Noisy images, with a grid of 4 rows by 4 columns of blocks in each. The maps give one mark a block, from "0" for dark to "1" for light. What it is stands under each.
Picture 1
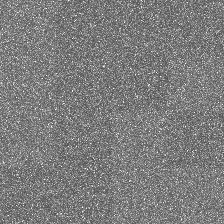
1 0 0 0
1 0 0 1
1 0 1 0
0 0 1 1
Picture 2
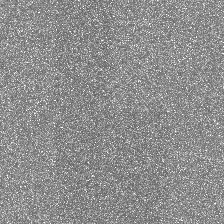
1 0 1 1
1 0 1 1
1 0 0 1
1 0 0 1
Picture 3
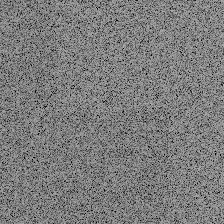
0 1 1 1
0 1 1 1
0 0 0 1
0 0 0 1
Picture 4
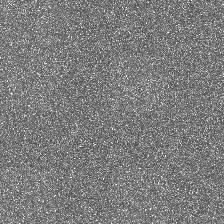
1 0 0 0
1 0 1 0
0 0 0 0
1 0 1 0
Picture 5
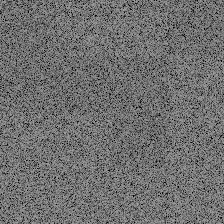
0 1 1 0
0 0 0 1
1 1 0 1
1 1 1 1
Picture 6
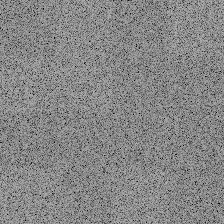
0 1 0 1
1 1 0 0
0 0 0 0
1 0 1 0
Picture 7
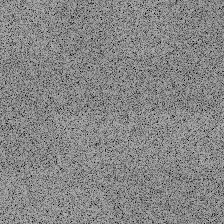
1 0 1 0
0 0 0 0
0 1 1 1
1 1 0 0
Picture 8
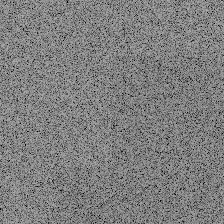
1 1 1 1
1 1 0 0
1 1 0 0
1 0 0 0
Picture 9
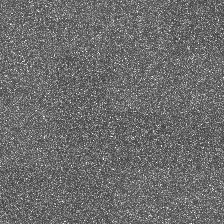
1 1 1 0
1 0 1 1
1 0 0 0
0 0 1 1
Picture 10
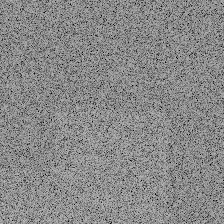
0 0 0 0
0 0 0 0
0 1 1 0
1 1 1 0
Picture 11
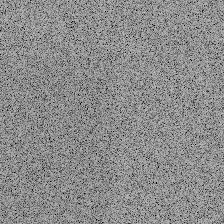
1 1 1 1
0 0 1 1
0 0 1 1
0 0 1 1
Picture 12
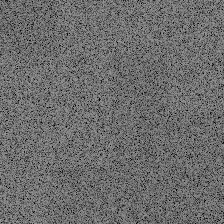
0 1 1 1
1 1 0 1
1 1 0 0
1 0 0 0
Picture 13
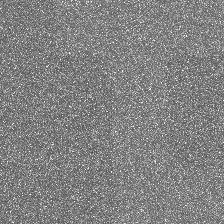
0 1 1 1
0 0 1 0
0 0 1 0
0 0 1 1
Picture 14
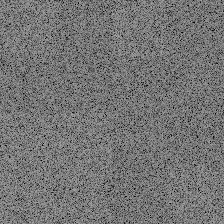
1 0 1 0
0 0 0 0
1 1 0 0
1 1 0 1
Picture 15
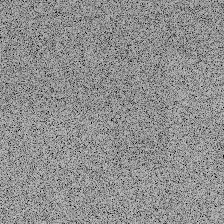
0 0 0 0
0 0 0 1
1 1 0 1
1 1 1 1
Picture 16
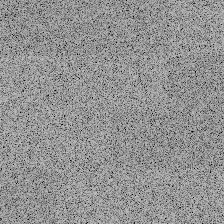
0 0 0 1
1 1 1 0
1 1 0 0
0 1 1 1
